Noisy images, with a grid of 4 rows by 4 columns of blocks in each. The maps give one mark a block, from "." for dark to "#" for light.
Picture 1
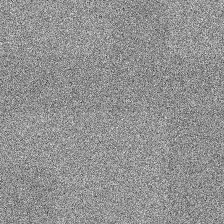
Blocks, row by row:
##.#
....
###.
.##.
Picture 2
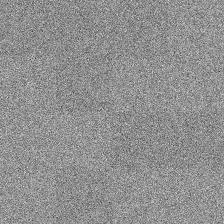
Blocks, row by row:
...#
#.##
##..
#.##
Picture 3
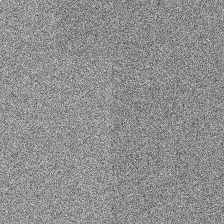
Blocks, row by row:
#...
##..
##..
##..
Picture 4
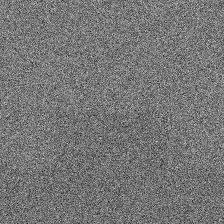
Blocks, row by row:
####
####
#..#
....
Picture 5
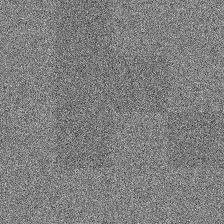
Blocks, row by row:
#.##
#..#
#.#.
####
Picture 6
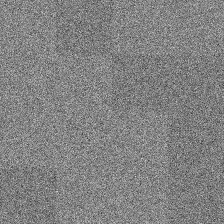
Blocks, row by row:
#.##
##..
###.
.##.
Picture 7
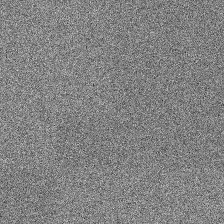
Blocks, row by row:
##..
##..
#...
.###
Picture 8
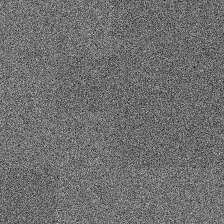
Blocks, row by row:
##..
#...
##..
.###
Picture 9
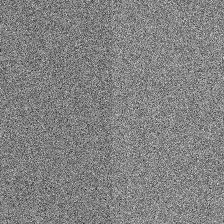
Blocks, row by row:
..##
..##
..##
..##
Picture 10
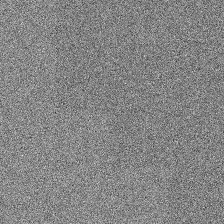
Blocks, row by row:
#...
#...
##..
###.
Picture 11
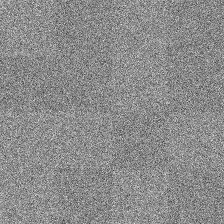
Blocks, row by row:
#.#.
..#.
##.#
#.#.
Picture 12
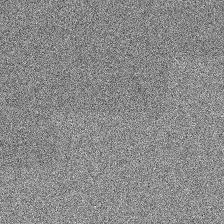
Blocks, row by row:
....
...#
.###
####
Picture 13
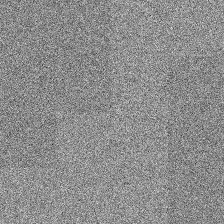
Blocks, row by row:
..##
..#.
.##.
###.
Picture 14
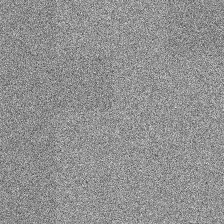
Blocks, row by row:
.##.
..##
.###
.###
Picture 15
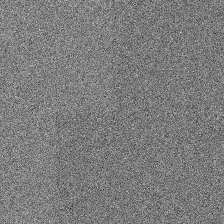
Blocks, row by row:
##..
##..
#...
#...
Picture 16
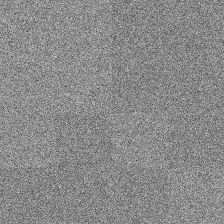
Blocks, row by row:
##..
##..
#.#.
...#
